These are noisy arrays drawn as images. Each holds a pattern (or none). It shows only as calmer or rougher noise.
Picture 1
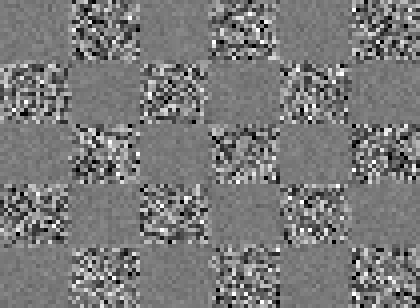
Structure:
a checkerboard
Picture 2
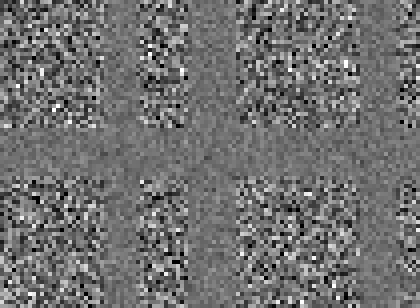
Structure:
bands of rows crossing bands of columns
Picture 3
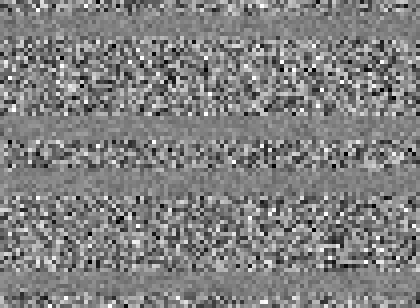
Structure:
bands of rows
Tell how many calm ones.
4
